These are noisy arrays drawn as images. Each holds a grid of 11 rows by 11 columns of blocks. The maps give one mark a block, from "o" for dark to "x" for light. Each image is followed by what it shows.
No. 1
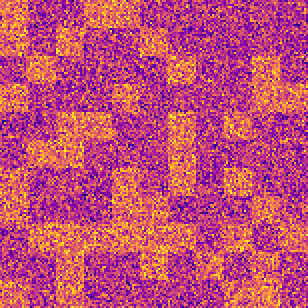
x o o x x o o o o o o
x o x o o x o o o o o
o x o o o o x o o x o
x o o o x o o o o x x
o o x x o o x o x o o
o x x o o o x o o o o
x o o o x o x o x o o
x o o o x x o o o x o
o x x x x x x o x o x
o o x o o x o x o x o
x o x o o o o o x x o
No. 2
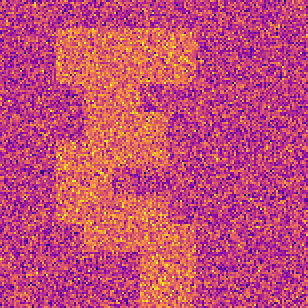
o o o o o o o o o o o
o o x x x x x o o o o
o o x x x x x o o o o
o o o x x o o o o o o
o o o x x x o o o o o
o o x x x x o o o o o
o o x x o o o o o o o
o o x x x x o o o o o
o o o x x x x o o o o
o o o o o x x o o o o
o o o o o x x o o o o
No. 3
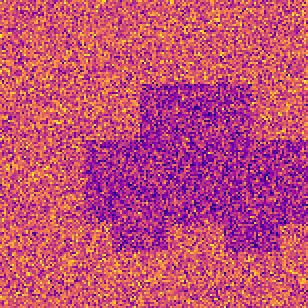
x x x x x x x x x x x
x x x x x x x x x x x
x x x x x x x x x x x
x x x x x o o o o x x
x x x x x o o o o x x
x x x o o o o o o o o
x x x o o o o o o o o
x x x o o o o o o o o
x x x x o o x x o o x
x x x x x x x x x x x
x x x x x x x x x x x
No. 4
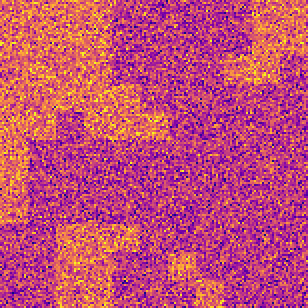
x x x x o o o o o x x
x x x x o o o o o x x
x x x x o o o o x x o
x x x x x o o o o o o
x x o x x x o o o o o
x o o o o o o o o o o
x o o o o o o o o o o
x o o o o o o o o o o
o o x x x o o o o o o
o o x x o o x o o o o
o o x x o o o x o o o
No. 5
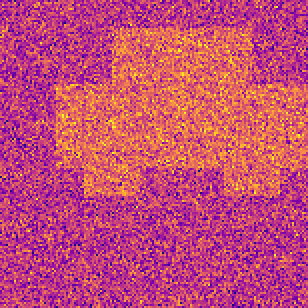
o o o o o o o o o o o
o o o o x x x x x o o
o o o o x x x x x o o
o o x x x x x x x x x
o o x x x x x x x x x
o o x x x x x x x x x
o o o x x o o o x x o
o o o o o o o o o o o
o o o o o o o o o o o
o o o o o o o o o o o
o o o o o o o o o o o
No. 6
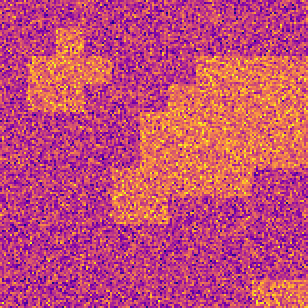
o o o o o o o o o o o
o o x o o o o o o o o
o x x x o o o x x x x
o x x o o o x x x x x
o o o o o x x x x x x
o o o o o x x x x x x
o o o o x x x x x o o
o o o o x x o o o o o
o o o o o o o o o o o
o o o o o o o o o o o
o o o o o o o o o x x
